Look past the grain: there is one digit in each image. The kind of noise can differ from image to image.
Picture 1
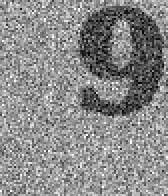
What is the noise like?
independent entries
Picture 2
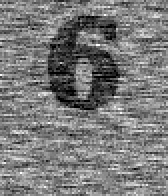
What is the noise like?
streaked along the rows
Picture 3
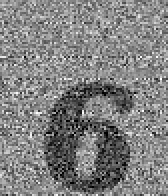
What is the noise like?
rows of uneven size
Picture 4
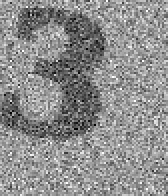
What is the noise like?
low rank plus noise
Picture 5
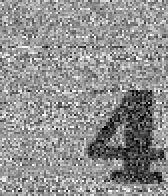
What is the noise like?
rows of uneven size
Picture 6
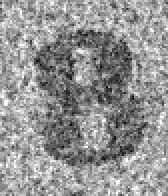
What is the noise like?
blotchy
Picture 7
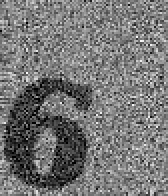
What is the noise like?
low rank plus noise
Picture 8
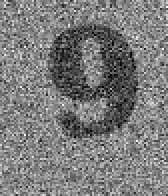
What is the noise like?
low rank plus noise
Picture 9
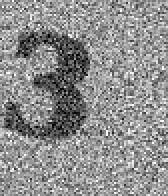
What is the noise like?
low rank plus noise
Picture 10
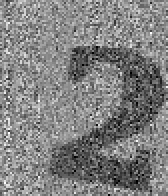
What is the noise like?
columns of uneven size
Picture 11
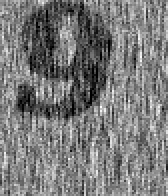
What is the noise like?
streaked along the columns
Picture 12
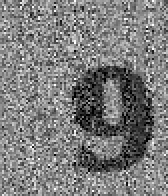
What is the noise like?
columns of uneven size
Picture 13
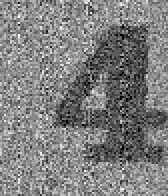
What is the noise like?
columns of uneven size
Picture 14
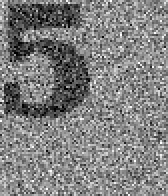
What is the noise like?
independent entries
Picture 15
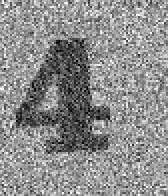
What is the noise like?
low rank plus noise
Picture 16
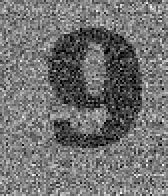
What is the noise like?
low rank plus noise
